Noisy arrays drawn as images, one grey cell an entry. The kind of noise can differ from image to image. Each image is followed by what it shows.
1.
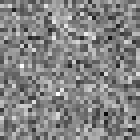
independent entries
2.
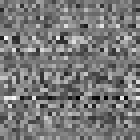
rows of uneven size
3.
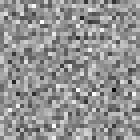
independent entries
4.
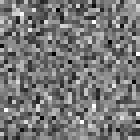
independent entries
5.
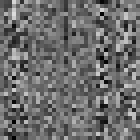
columns of uneven size
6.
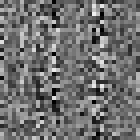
columns of uneven size
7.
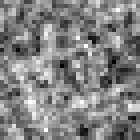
blotchy
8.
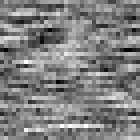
streaked along the rows
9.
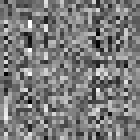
columns of uneven size
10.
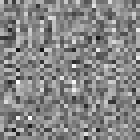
low rank plus noise
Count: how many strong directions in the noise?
one
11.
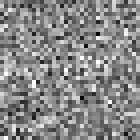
independent entries
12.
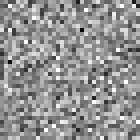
independent entries
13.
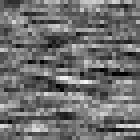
streaked along the rows
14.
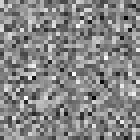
independent entries
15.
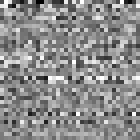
rows of uneven size
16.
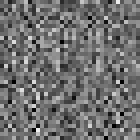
low rank plus noise
